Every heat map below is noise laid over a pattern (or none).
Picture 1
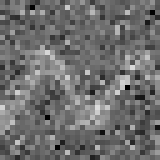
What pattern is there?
a wavy band
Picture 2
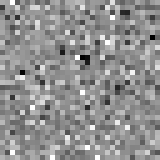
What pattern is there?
only noise
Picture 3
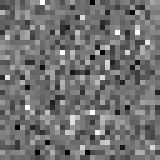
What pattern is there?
only noise
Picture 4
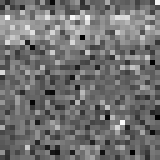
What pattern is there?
one horizontal stripe
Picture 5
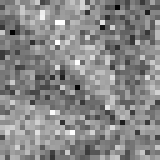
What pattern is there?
spokes from one point
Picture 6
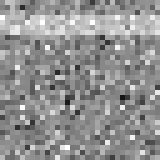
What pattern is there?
one horizontal stripe
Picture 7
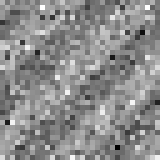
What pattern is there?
diagonal stripes
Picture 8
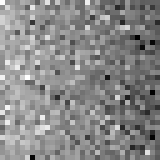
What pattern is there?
a smooth slope
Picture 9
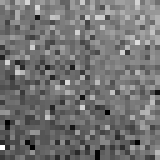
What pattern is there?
a smooth slope
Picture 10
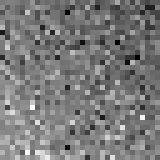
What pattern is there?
a smooth slope
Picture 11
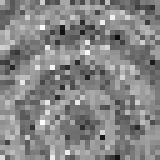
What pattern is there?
rings round one point
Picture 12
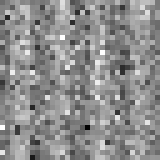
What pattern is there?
vertical stripes
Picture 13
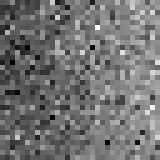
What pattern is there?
a smooth slope
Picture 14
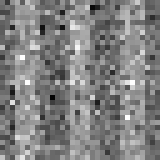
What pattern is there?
vertical stripes
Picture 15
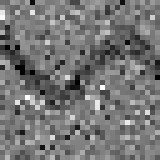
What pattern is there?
a wavy band
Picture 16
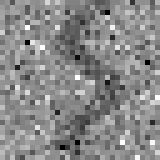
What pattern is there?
a wavy band
